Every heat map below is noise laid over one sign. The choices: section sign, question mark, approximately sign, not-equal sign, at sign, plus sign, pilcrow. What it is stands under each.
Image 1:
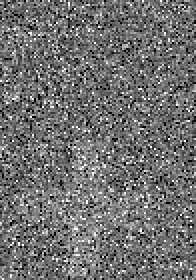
plus sign
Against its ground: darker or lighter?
lighter
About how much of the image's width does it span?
two thirds
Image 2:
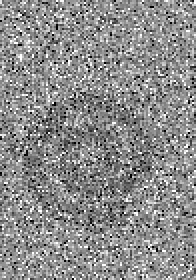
at sign
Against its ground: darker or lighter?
darker
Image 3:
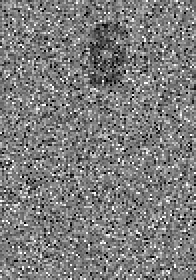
section sign
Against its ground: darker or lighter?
darker
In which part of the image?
top middle
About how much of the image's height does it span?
a quarter
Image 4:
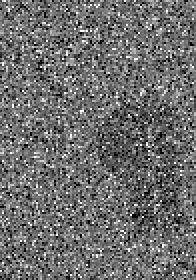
pilcrow
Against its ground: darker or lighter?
darker
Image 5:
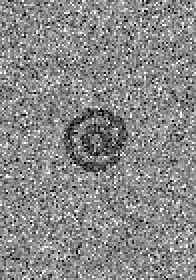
at sign
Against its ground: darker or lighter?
darker
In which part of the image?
centre
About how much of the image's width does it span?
a third
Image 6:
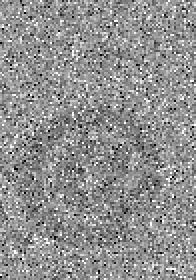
at sign
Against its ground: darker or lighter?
darker
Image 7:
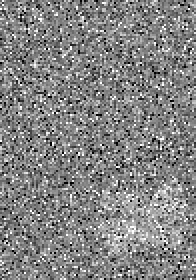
not-equal sign
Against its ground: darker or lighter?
lighter
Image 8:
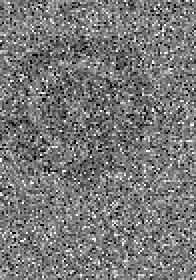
at sign
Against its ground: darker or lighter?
darker
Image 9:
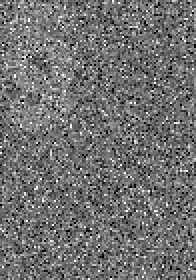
section sign
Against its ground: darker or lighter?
lighter
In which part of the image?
top left
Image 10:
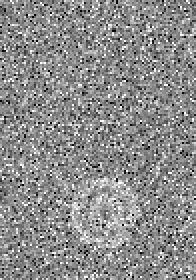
at sign
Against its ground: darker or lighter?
lighter
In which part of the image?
bottom middle
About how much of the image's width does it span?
a third
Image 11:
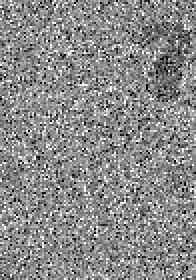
question mark
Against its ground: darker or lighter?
darker
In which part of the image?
top right
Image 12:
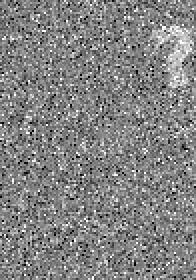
question mark
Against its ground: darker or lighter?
lighter
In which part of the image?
top right
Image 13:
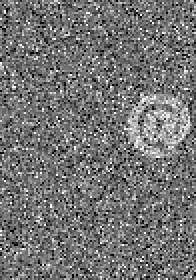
at sign
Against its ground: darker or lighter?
lighter
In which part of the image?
middle right
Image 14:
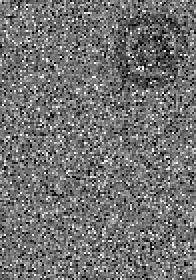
at sign
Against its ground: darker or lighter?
darker
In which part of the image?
top right
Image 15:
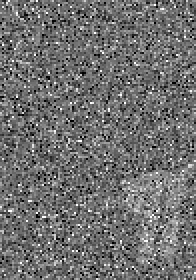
pilcrow
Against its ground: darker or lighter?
lighter
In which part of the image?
bottom right
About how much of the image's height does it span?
a third
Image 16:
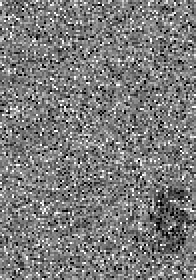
section sign
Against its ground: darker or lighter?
darker
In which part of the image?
bottom right
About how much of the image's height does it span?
a quarter
